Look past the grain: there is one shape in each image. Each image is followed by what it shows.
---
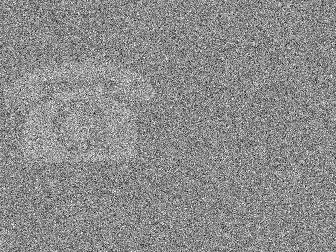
telephone
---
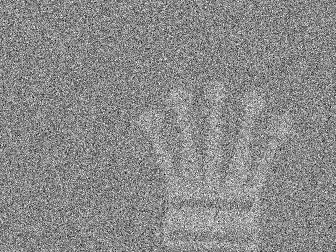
chess queen
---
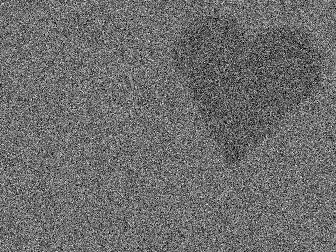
heart
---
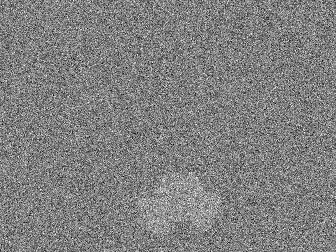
car
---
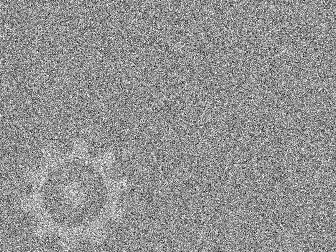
gear
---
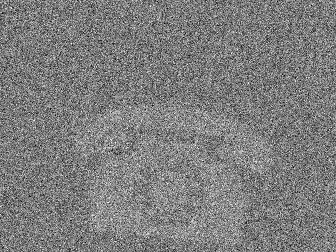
telephone
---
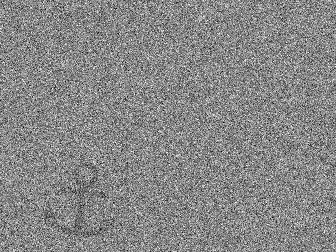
anchor
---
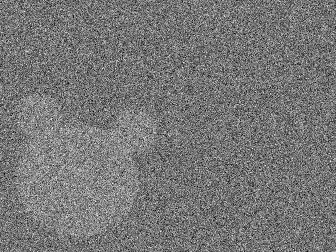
bear's head
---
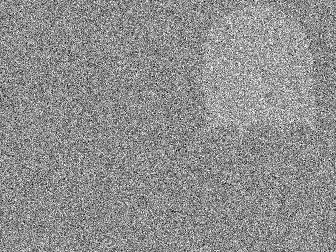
ghost
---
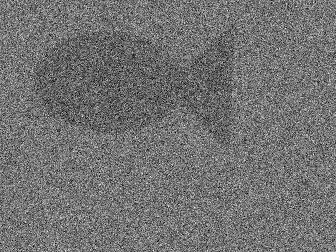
fish
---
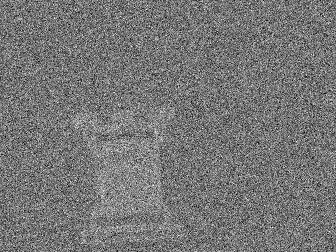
chess rook
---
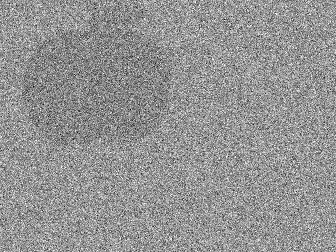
apple
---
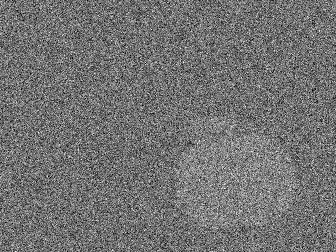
apple
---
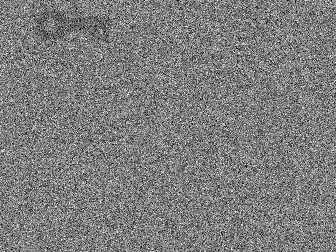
key
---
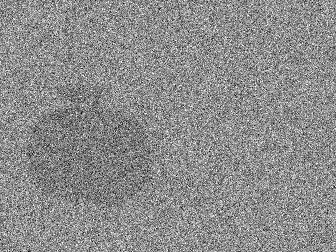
apple
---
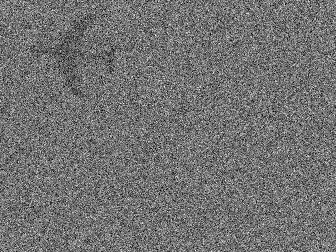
airplane
